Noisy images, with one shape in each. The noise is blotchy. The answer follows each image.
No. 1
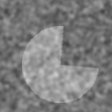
disc with a wedge cut out
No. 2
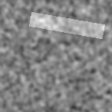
bar
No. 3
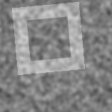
square frame
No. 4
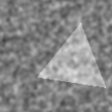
triangle
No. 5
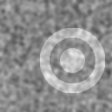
bullseye
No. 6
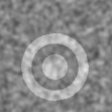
bullseye
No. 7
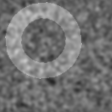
ring
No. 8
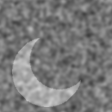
crescent
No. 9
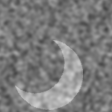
crescent
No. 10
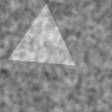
triangle
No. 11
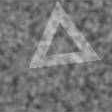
triangle frame
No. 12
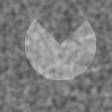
disc with a wedge cut out
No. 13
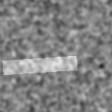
bar
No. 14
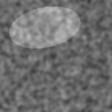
ellipse
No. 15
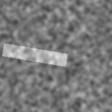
bar
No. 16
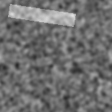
bar
